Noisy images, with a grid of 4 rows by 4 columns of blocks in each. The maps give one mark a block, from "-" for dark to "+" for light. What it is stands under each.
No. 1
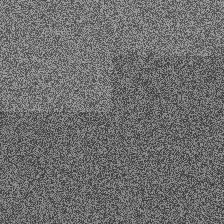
+ + + +
+ + - -
- - - -
- - - -
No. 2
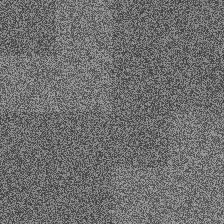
- + - -
+ + - -
- - - +
- - + +
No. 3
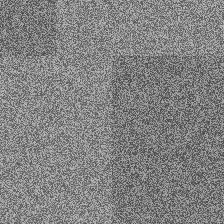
- + + +
+ + - -
+ + - -
+ + - -
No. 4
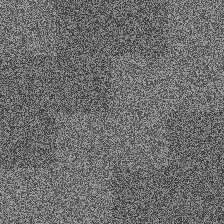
+ - - +
- - + +
- + + -
+ + - -
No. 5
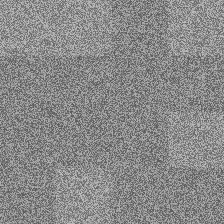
+ + - +
- - - -
- - - +
- + - -
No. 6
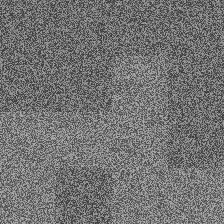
- - - -
- - + -
+ + + -
+ - + +
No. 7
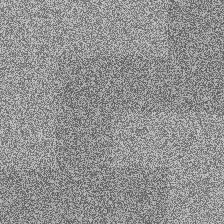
+ + + -
+ - - -
+ - + +
- - - +
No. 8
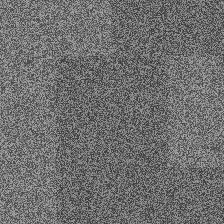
+ + - -
+ - - +
+ - - +
+ - - -
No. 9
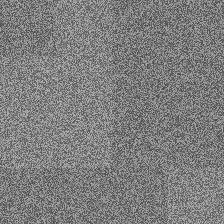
- + - -
+ + - -
+ + - -
- - - +
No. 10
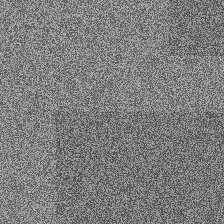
+ + + -
+ + + +
+ - - -
+ - - -
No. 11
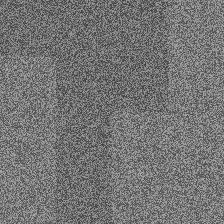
- - - +
+ - - +
+ - + +
+ - + +
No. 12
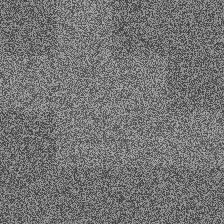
- + - -
+ + + -
- + + +
- - - -
